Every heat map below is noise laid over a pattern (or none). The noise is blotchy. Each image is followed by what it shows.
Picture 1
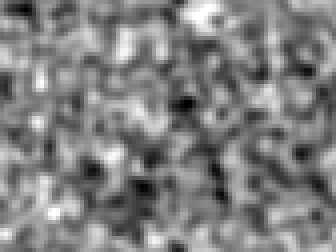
only noise
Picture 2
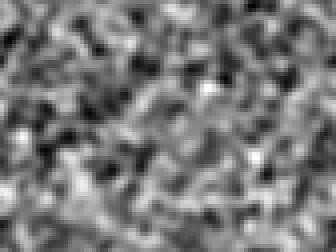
only noise
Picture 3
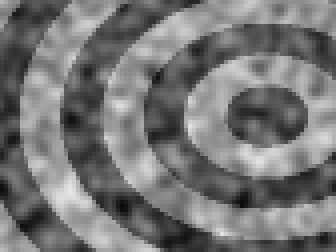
rings round one point
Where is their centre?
middle right
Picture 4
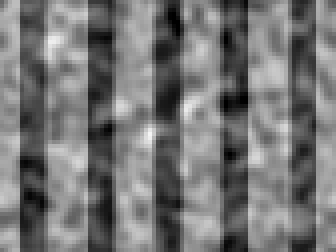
vertical stripes
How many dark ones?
5
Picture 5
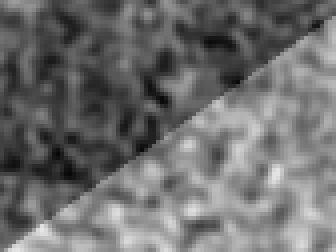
a sharp edge
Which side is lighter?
bottom right
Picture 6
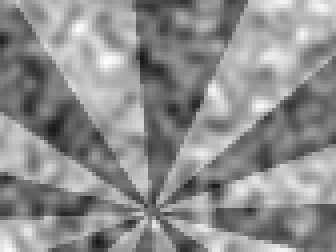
spokes from one point
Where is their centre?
bottom middle
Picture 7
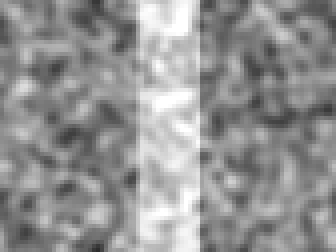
one vertical stripe
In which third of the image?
middle
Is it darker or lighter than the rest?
lighter
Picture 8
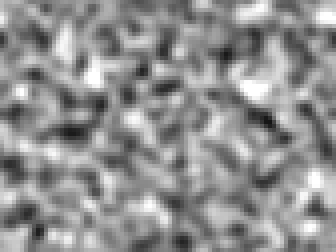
only noise
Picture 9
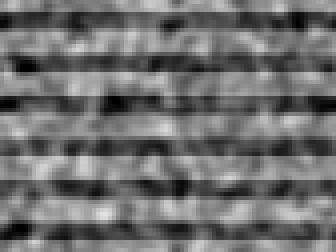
horizontal stripes
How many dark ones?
6
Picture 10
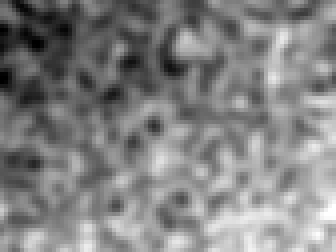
a smooth slope
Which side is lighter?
bottom right
